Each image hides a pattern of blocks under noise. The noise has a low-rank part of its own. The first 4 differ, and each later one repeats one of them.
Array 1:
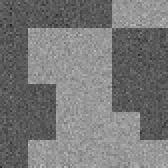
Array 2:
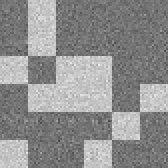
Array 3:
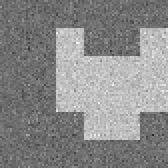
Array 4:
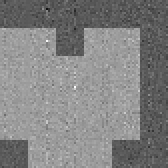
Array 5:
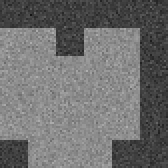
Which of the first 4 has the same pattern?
4
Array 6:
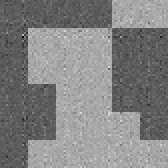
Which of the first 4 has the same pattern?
1
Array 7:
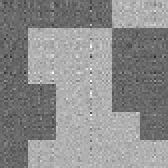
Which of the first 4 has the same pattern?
1
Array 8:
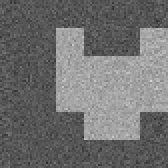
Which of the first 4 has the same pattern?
3
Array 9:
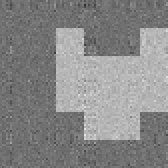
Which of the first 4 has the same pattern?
3
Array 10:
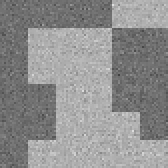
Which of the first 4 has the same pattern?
1
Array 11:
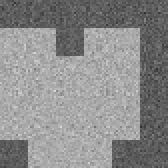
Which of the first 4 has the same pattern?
4
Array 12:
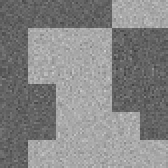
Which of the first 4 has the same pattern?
1
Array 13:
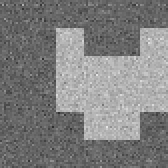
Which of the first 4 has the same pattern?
3
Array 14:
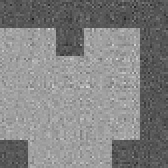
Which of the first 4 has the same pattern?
4
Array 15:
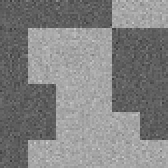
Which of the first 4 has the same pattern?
1
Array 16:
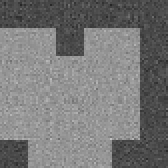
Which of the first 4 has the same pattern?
4
